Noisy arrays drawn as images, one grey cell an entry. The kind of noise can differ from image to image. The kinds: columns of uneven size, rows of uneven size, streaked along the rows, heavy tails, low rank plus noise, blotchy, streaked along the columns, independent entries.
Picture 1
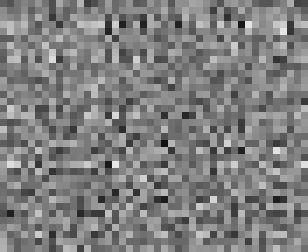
low rank plus noise
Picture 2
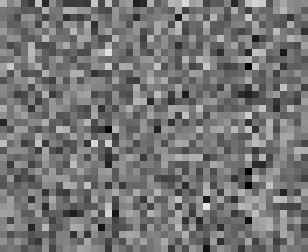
low rank plus noise
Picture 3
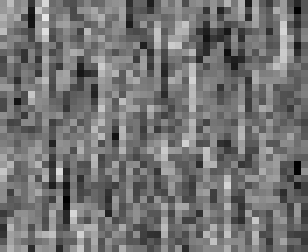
streaked along the columns
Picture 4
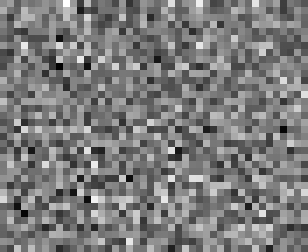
low rank plus noise
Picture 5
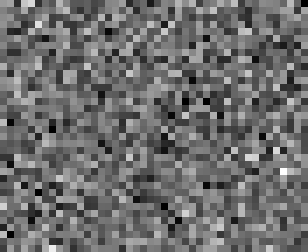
independent entries
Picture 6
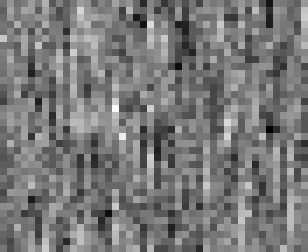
streaked along the columns
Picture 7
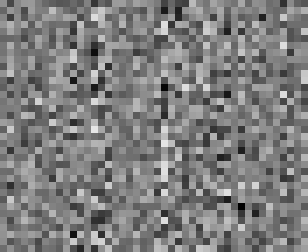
columns of uneven size
